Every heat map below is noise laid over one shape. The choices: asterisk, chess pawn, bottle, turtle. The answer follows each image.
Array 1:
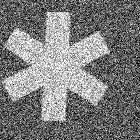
asterisk
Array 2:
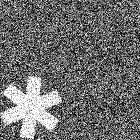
asterisk
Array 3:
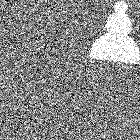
chess pawn
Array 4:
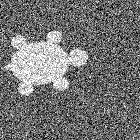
turtle
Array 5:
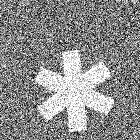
asterisk
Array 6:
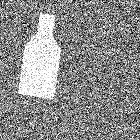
bottle
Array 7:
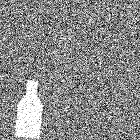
bottle
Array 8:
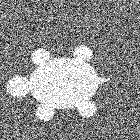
turtle
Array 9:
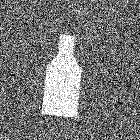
bottle
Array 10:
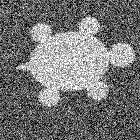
turtle
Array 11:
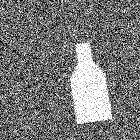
bottle
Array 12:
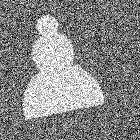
chess pawn
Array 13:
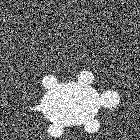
turtle
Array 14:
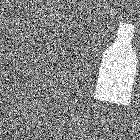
bottle
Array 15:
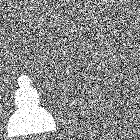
chess pawn
